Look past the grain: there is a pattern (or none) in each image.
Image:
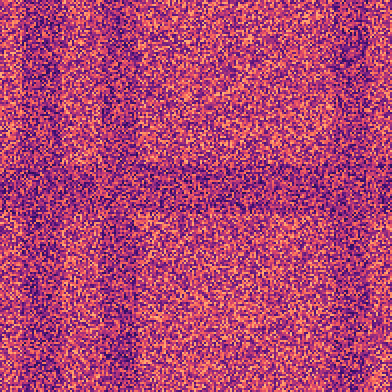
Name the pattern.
bands of rows crossing bands of columns
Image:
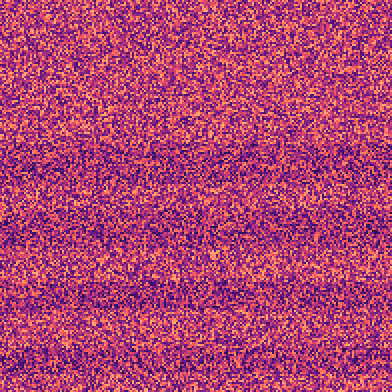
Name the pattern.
bands of rows
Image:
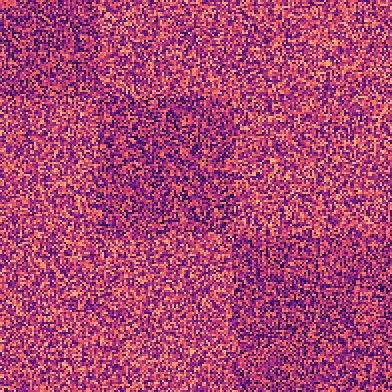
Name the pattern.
blocks along the diagonal
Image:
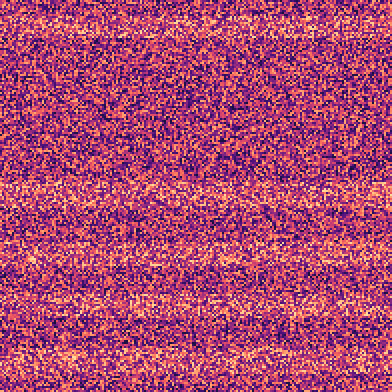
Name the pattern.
bands of rows
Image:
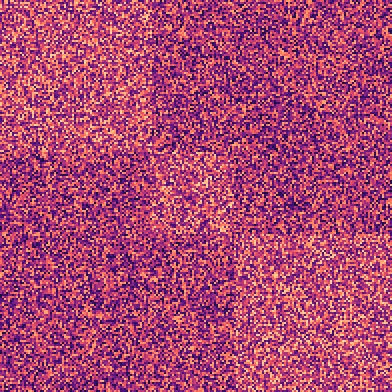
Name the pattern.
blocks along the diagonal
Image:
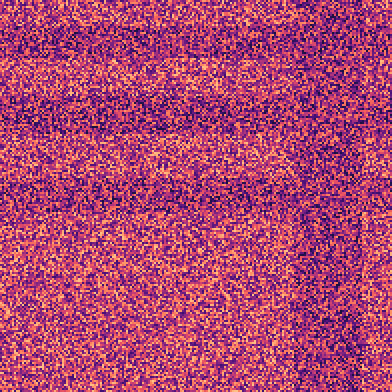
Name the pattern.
bands of rows crossing bands of columns
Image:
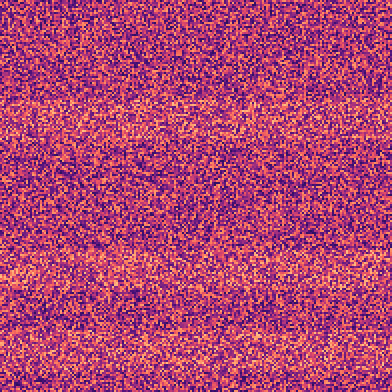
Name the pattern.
bands of rows
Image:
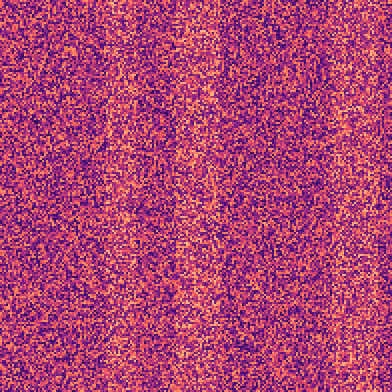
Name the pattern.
bands of columns
